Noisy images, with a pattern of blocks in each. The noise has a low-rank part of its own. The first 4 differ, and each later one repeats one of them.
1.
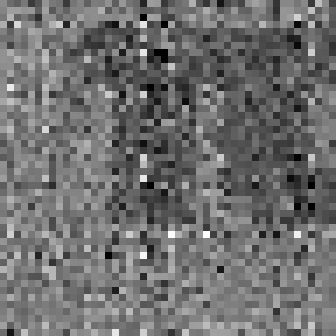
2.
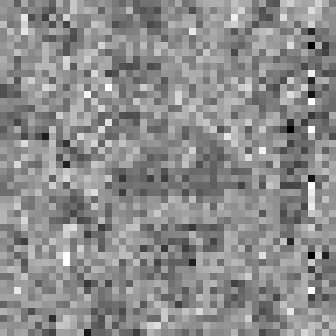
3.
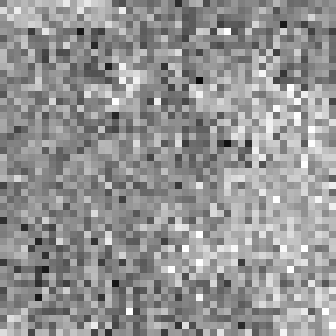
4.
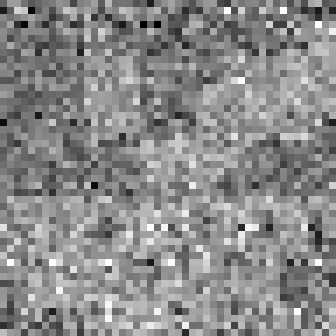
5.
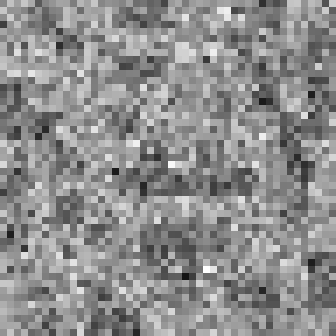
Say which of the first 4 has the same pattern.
2
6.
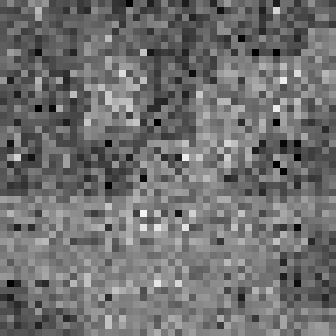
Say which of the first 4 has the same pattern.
4
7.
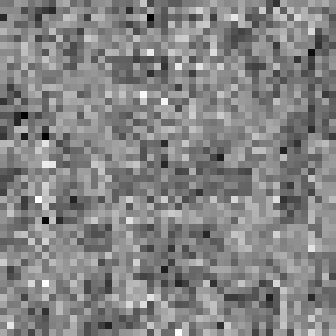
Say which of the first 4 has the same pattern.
2
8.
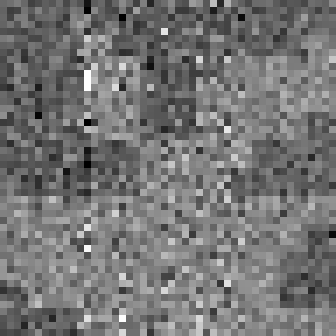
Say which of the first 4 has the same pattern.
4
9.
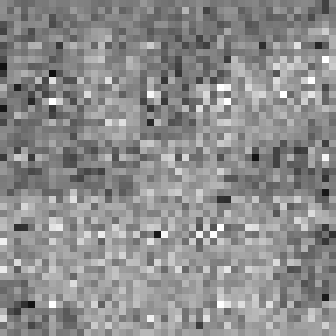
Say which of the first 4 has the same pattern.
4
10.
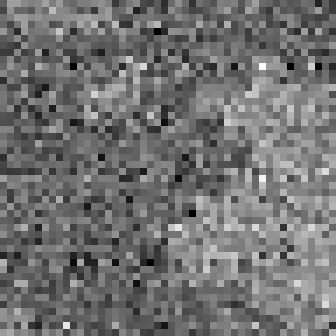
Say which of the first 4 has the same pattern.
3
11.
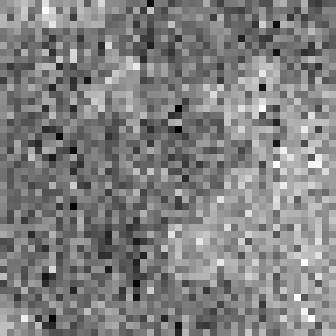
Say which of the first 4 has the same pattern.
3
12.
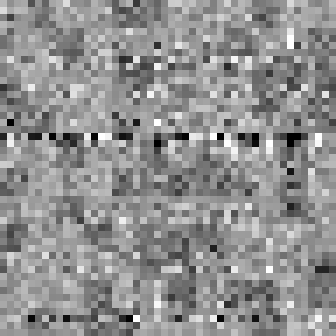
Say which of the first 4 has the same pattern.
2
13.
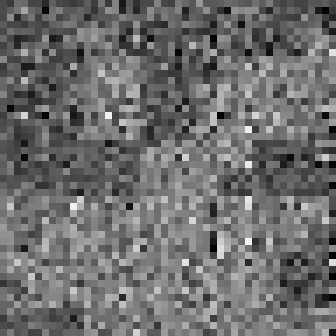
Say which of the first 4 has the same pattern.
4
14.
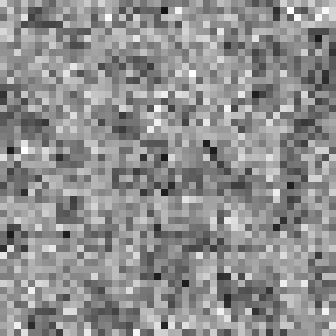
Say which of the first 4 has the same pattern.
2
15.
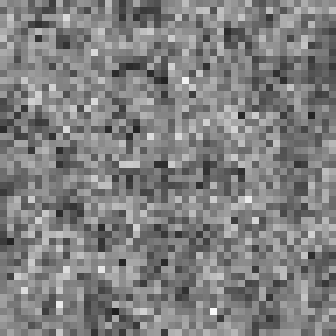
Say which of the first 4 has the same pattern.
2
